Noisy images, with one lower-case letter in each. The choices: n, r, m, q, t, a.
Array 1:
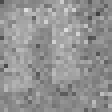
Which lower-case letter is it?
n
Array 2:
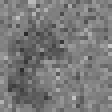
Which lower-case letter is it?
t
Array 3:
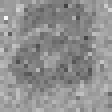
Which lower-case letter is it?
a
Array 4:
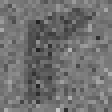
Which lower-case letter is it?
r
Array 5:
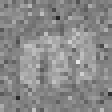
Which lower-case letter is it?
m
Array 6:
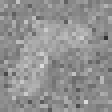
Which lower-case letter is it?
r
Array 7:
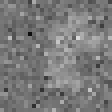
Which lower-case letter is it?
t
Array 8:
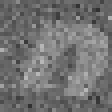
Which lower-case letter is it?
n
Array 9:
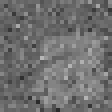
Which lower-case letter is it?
a
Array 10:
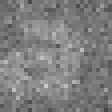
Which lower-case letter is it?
a
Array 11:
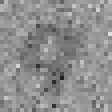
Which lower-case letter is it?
q
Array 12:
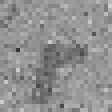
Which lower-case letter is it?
r
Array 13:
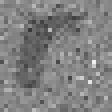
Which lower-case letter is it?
r
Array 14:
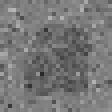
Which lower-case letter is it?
a
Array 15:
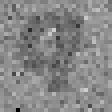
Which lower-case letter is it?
q
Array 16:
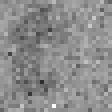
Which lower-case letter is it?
t
